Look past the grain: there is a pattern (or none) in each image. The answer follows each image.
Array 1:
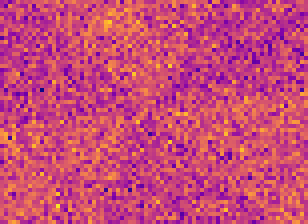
spokes from one point
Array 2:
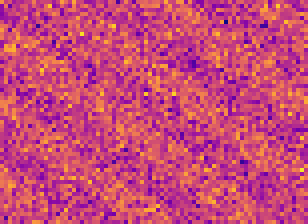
diagonal stripes
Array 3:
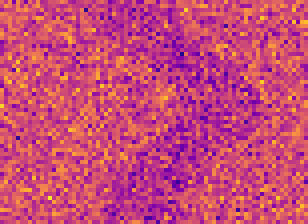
a wavy band
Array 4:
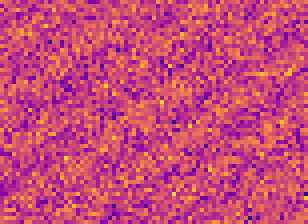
diagonal stripes
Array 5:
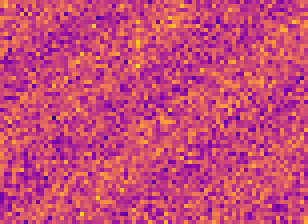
diagonal stripes
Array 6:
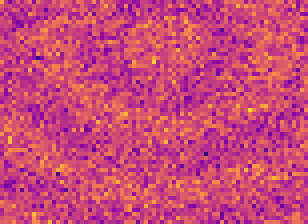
rings round one point
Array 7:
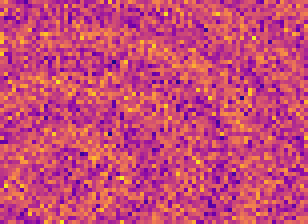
rings round one point
